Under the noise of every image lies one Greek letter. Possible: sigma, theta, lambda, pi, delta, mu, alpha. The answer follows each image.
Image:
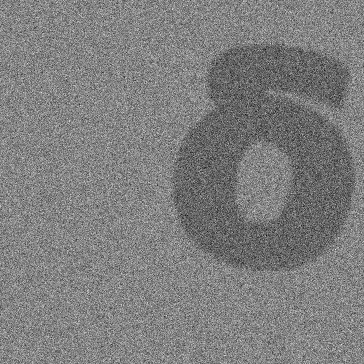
delta
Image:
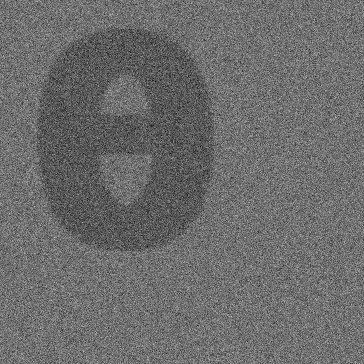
theta
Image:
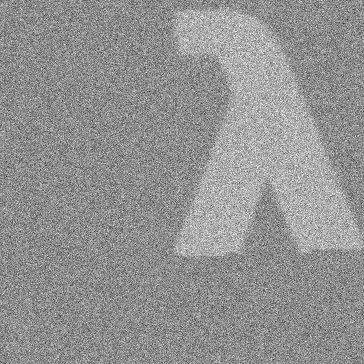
lambda
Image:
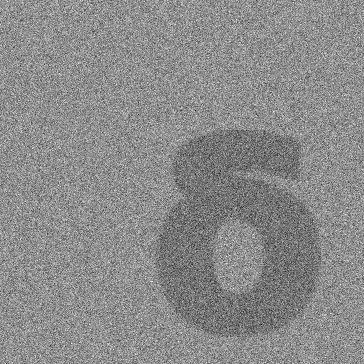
delta
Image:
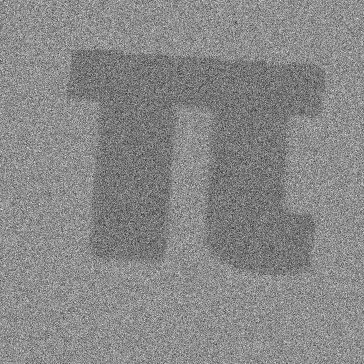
pi
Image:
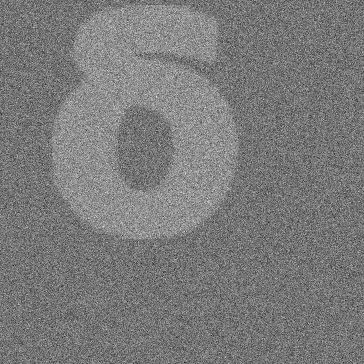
delta
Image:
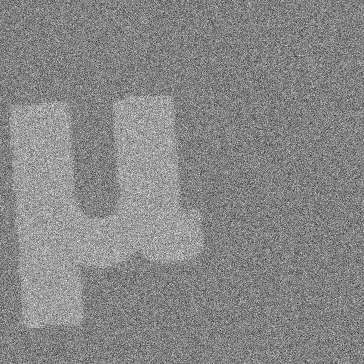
mu
